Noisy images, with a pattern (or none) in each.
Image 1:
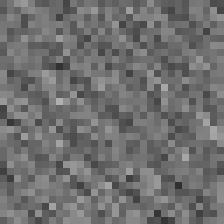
diagonal stripes
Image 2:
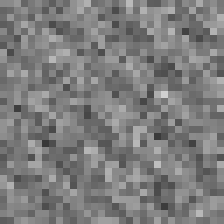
diagonal stripes
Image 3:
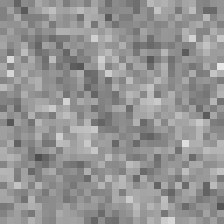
diagonal stripes
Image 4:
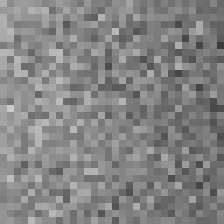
a smooth slope
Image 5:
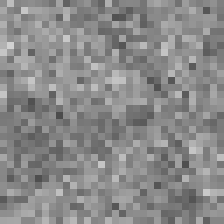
spokes from one point
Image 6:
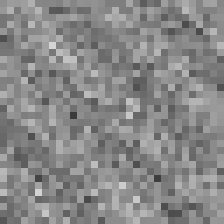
diagonal stripes
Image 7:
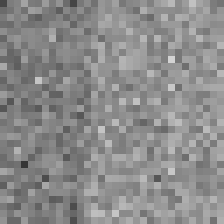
a sharp edge
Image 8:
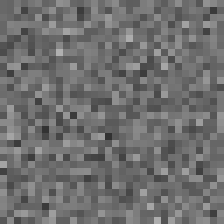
only noise
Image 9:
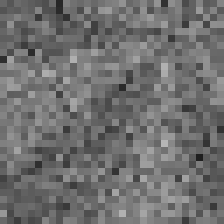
spokes from one point
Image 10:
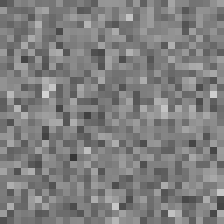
only noise
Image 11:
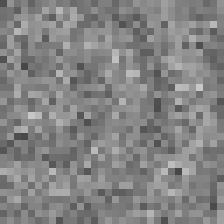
rings round one point
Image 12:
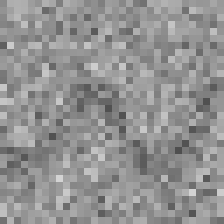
a wavy band
